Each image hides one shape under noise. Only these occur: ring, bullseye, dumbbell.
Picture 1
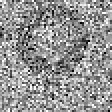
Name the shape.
ring
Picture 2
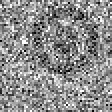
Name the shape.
bullseye
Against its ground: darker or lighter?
darker
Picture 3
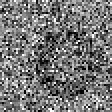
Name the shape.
ring
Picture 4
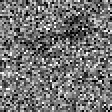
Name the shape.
dumbbell
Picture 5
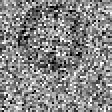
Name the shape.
ring
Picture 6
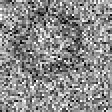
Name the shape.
ring
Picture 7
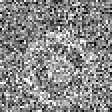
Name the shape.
bullseye
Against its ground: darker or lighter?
lighter
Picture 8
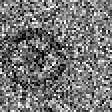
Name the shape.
bullseye
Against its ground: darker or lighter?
darker
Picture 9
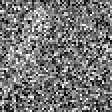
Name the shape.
dumbbell
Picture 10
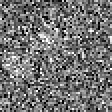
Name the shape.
dumbbell
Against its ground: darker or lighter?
lighter
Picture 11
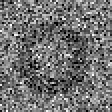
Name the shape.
ring
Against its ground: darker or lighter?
darker
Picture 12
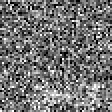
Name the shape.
dumbbell
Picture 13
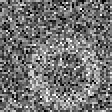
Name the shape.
ring
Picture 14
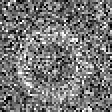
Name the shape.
ring
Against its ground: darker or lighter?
lighter
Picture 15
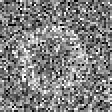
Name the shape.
ring
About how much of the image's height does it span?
two thirds
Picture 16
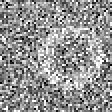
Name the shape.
ring
